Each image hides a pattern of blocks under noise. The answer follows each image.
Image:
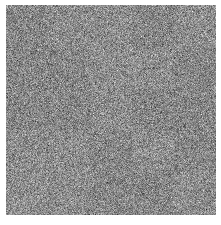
no symmetry
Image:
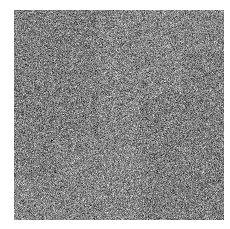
the same after a half turn
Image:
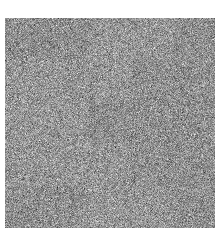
top and bottom mirror each other
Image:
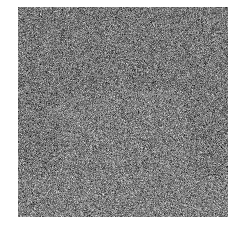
left and right mirror each other
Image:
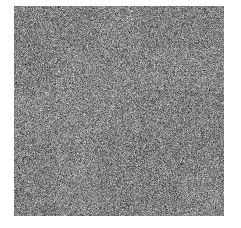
mirrored about the diagonal from the top left
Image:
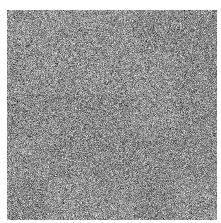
no symmetry
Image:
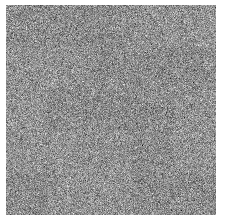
no symmetry
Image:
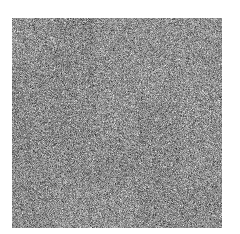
no symmetry
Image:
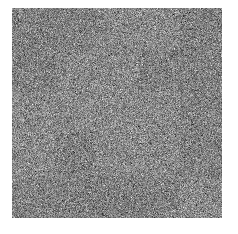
mirrored about the diagonal from the top left
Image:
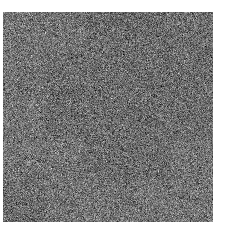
mirrored about the diagonal from the bottom left
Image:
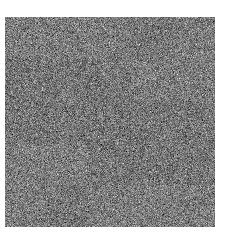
the same after a half turn
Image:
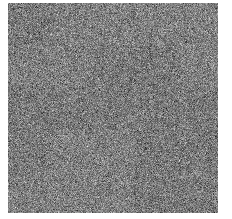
no symmetry
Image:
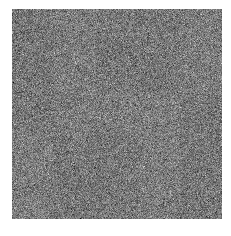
the same after a half turn
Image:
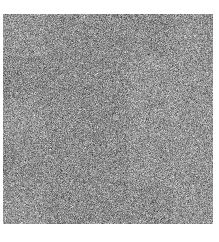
top and bottom mirror each other
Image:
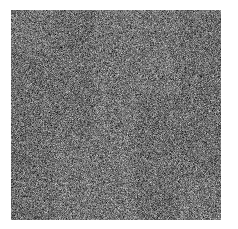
the same after a half turn
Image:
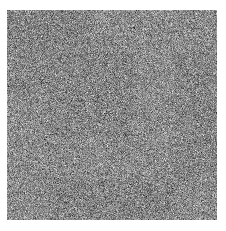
mirrored about the diagonal from the top left
